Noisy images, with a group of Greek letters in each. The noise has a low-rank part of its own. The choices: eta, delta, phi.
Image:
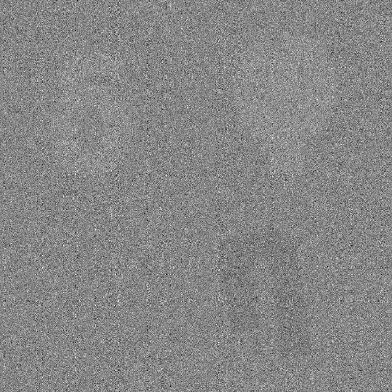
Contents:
top left: light delta; top right: light phi; bottom right: dark eta
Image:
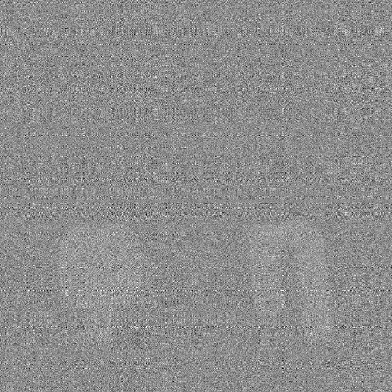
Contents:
bottom left: light phi; bottom right: light eta
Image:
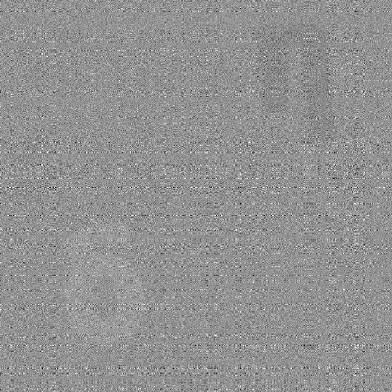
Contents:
top right: dark eta; bottom left: light delta
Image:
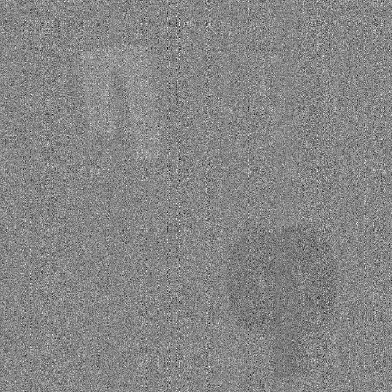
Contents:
top left: light eta; bottom right: dark phi
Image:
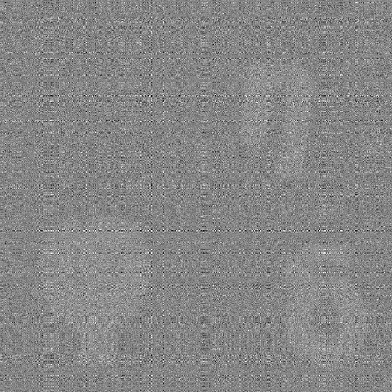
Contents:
top right: light eta; bottom left: light phi; bottom right: light delta
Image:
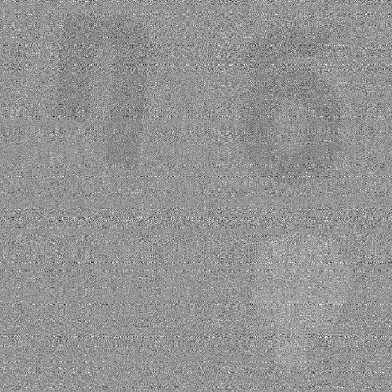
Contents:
top left: dark eta; top right: dark delta; bottom right: light phi
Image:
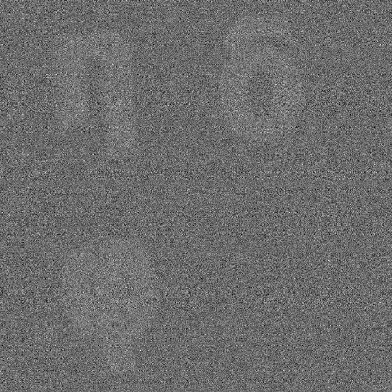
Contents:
top left: light eta; top right: light delta; bottom left: light phi
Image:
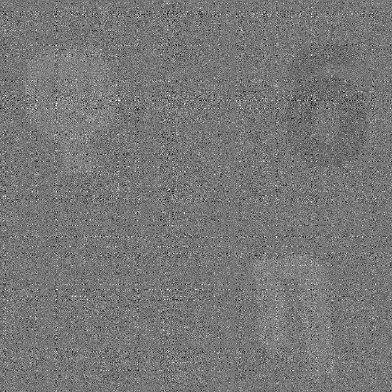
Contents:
top left: light phi; top right: dark delta; bottom right: light eta
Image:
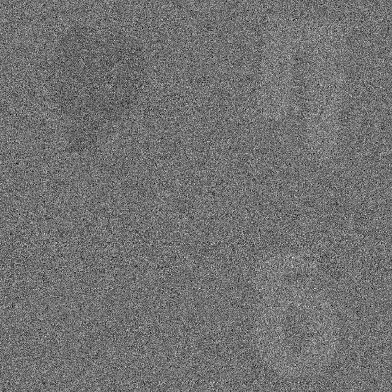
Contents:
top left: dark phi; top right: light eta; bottom right: light delta
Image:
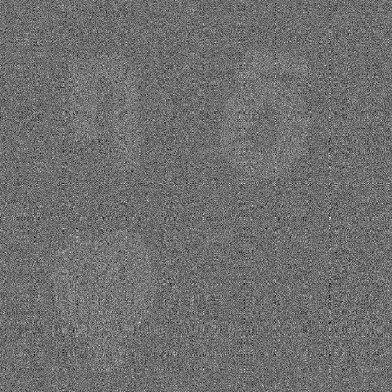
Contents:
top left: light eta; top right: light delta; bottom left: light phi
